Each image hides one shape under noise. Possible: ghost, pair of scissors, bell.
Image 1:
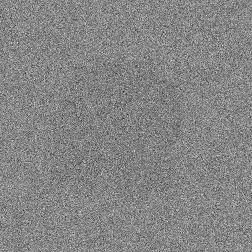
ghost
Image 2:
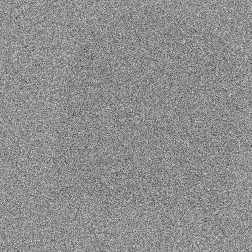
ghost
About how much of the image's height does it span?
nearly all
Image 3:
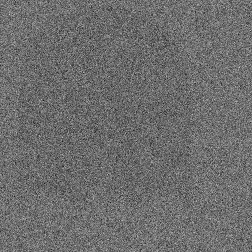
ghost
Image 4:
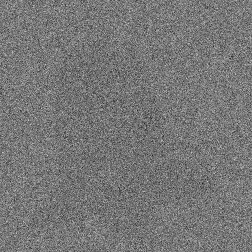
bell
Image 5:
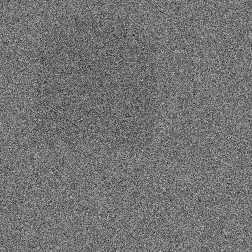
ghost
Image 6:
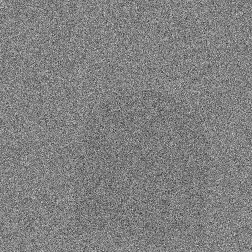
ghost
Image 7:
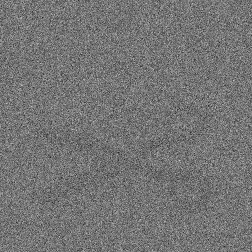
pair of scissors
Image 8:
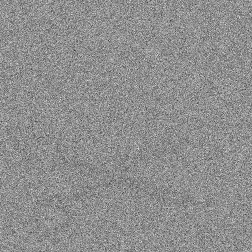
pair of scissors
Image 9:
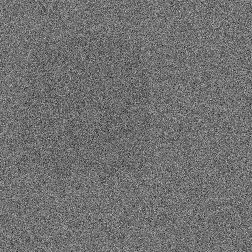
ghost
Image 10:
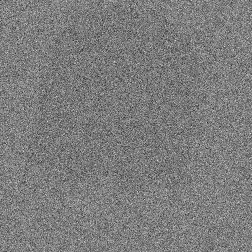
ghost
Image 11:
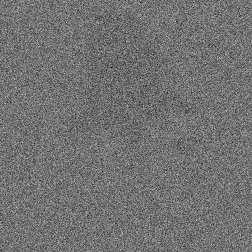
bell
